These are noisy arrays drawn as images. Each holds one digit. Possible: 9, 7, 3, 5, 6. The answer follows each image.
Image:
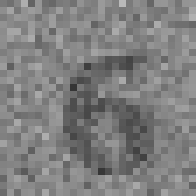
6
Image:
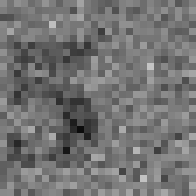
5
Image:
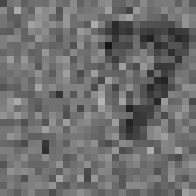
7
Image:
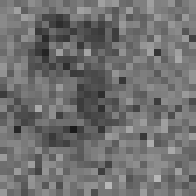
5
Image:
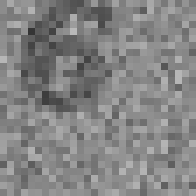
6
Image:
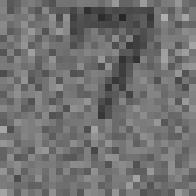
7
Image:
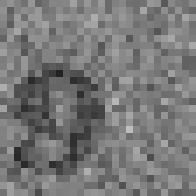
9
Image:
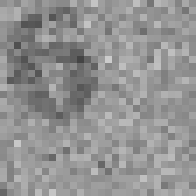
6
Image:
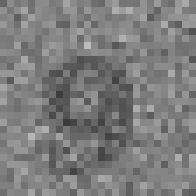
9
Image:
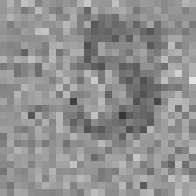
5
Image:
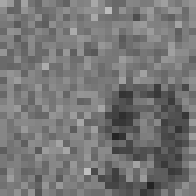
9
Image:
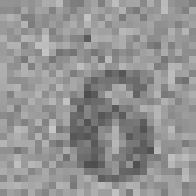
6
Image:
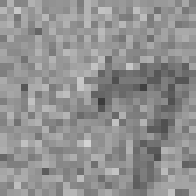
7
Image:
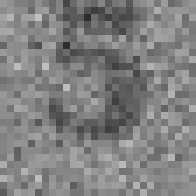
5
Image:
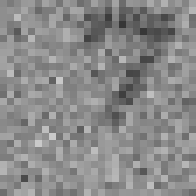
7
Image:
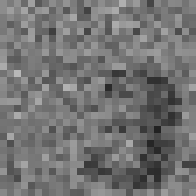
3
